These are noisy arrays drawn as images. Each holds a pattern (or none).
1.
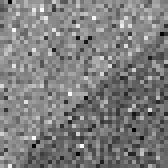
a sharp edge
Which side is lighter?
top left
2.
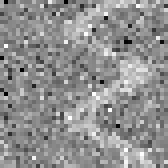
a wavy band
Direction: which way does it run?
top to bottom
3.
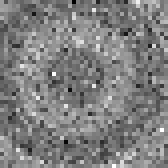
rings round one point
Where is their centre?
centre
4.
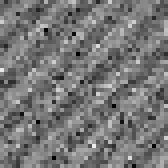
diagonal stripes
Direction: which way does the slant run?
bottom left to top right
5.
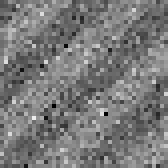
diagonal stripes
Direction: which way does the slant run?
bottom left to top right
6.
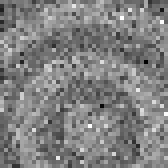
rings round one point
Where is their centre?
bottom middle
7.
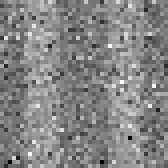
vertical stripes
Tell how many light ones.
2
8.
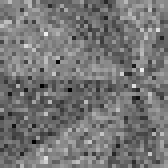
spokes from one point
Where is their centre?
middle right
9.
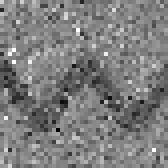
a wavy band
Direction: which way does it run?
left to right
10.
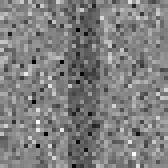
one vertical stripe
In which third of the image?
middle
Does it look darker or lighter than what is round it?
darker
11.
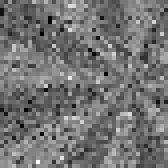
spokes from one point
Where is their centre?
middle right
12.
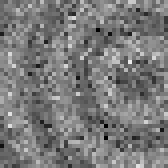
rings round one point
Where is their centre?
middle right
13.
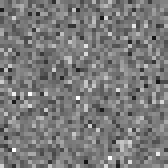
only noise
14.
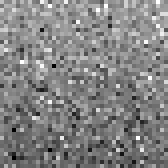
a smooth slope
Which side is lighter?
top
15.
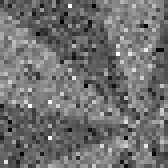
spokes from one point
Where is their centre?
bottom right
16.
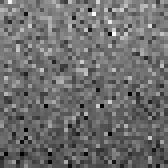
a smooth slope
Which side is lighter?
top
